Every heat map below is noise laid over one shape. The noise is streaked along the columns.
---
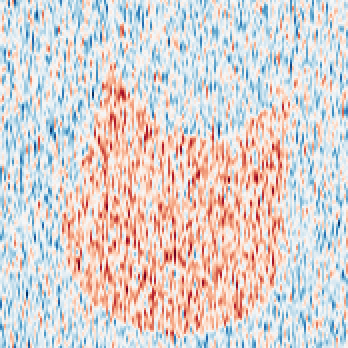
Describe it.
red cat's head
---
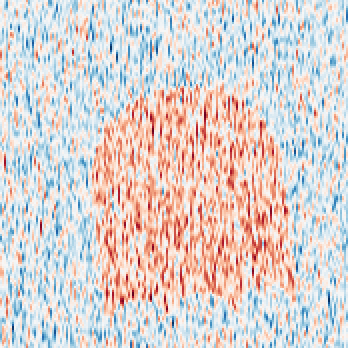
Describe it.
red ghost
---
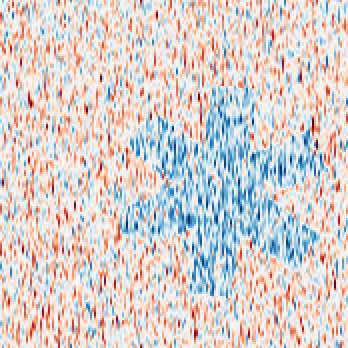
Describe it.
blue asterisk
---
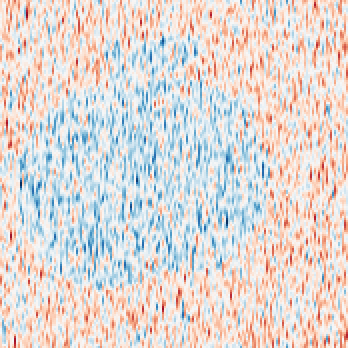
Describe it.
blue apple
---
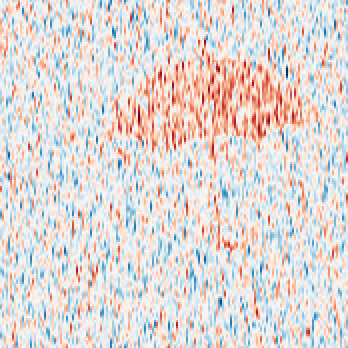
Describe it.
red umbrella
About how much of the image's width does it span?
two thirds
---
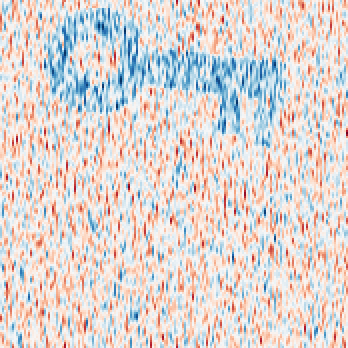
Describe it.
blue key
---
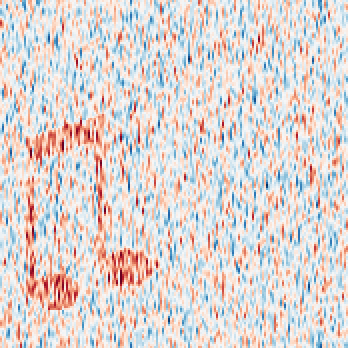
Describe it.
red pair of musical notes
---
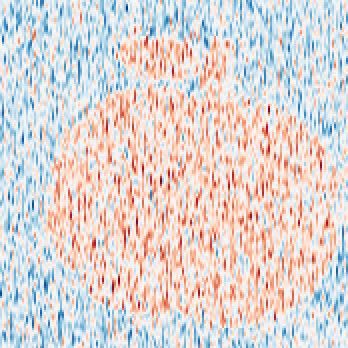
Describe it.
red apple
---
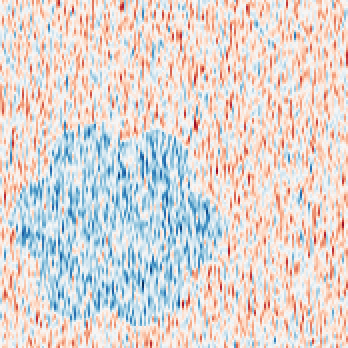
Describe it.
blue flower
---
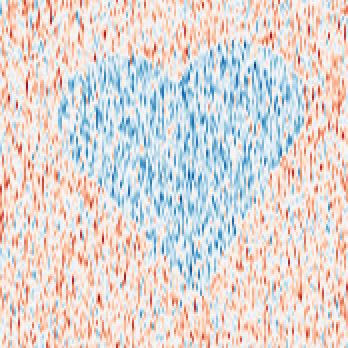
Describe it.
blue heart
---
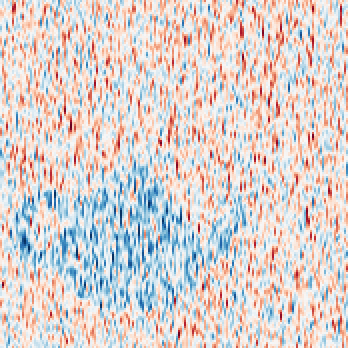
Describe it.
blue teapot
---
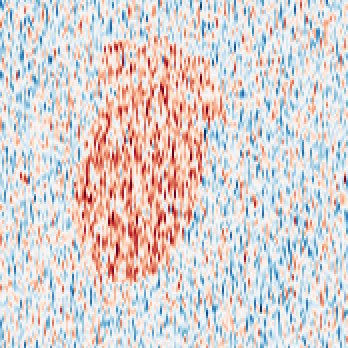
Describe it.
red footprint
